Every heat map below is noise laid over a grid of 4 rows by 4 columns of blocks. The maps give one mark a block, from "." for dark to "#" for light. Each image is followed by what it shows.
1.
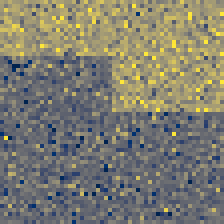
# # # #
. . # #
. . . .
. . . .
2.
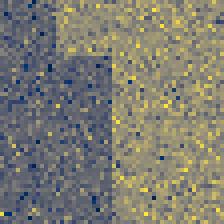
. # # #
. . # #
. . # #
. . # #
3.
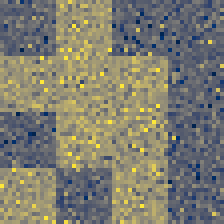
. # . .
# # # .
. # # .
# . # .
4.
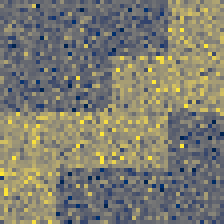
. . . #
. . # #
# # # .
# . . .
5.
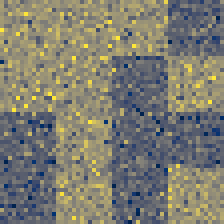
# # # .
# # . #
. # . .
. # . #
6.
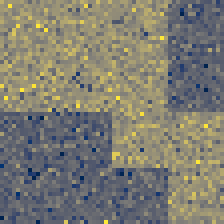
# # # .
# # # .
. . # #
. . . #
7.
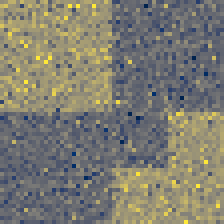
# # . .
# # . .
. . . #
. . # #
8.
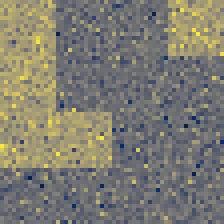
# . . #
# . . .
# # . .
. . . .
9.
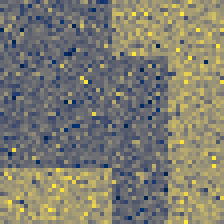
. . # #
. . . #
. . . #
# # . #
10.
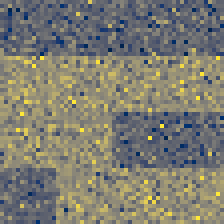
. . . .
# # # #
# # . .
. # # #
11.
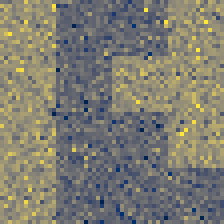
# . . #
# . # #
# . . #
# . . .
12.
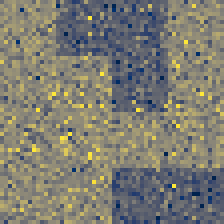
# . . #
# # . #
# # # #
# # . .
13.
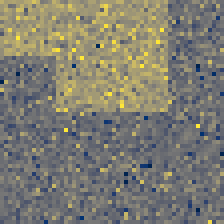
# # # .
. # # .
. . . .
. . . .
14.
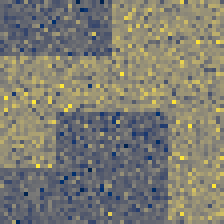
. . # #
# # # #
# . . #
. . . #
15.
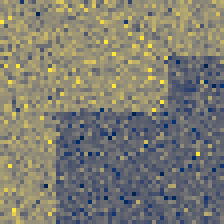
# # # #
# # # .
# . . .
# . . .
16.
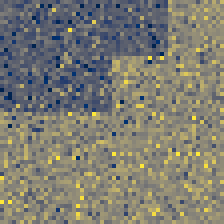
. . . #
. . # #
# # # #
# # # #
